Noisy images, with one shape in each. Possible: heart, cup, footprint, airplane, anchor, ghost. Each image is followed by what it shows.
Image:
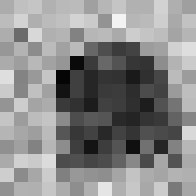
ghost
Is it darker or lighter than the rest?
darker
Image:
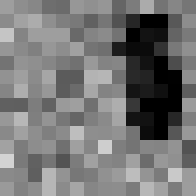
footprint
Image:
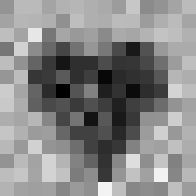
heart
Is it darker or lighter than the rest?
darker
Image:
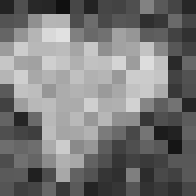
heart
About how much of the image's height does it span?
nearly all
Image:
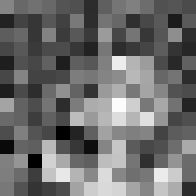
anchor
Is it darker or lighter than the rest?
lighter
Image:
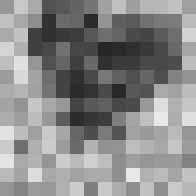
heart
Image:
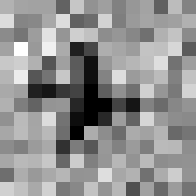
airplane
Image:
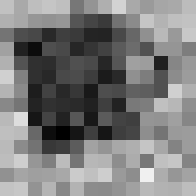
cup
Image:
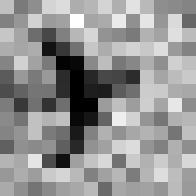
airplane
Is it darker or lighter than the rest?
darker
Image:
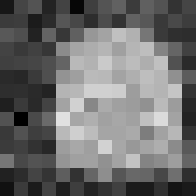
ghost
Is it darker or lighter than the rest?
lighter
